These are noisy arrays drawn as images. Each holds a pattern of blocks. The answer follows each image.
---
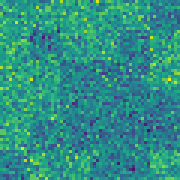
mirrored about the diagonal from the top left
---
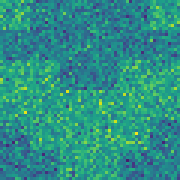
left and right mirror each other
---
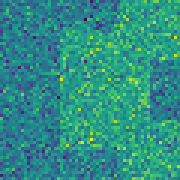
top and bottom mirror each other
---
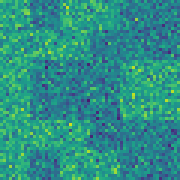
top and bottom mirror each other
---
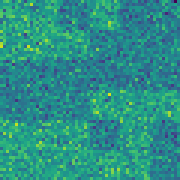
no symmetry
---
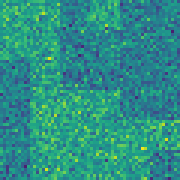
no symmetry
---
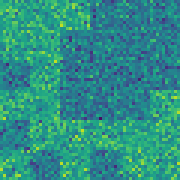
mirrored about the diagonal from the bottom left
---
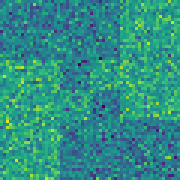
the same after a half turn
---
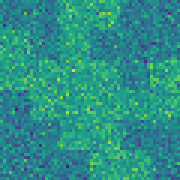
mirrored about the diagonal from the bottom left
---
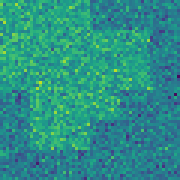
mirrored about the diagonal from the top left
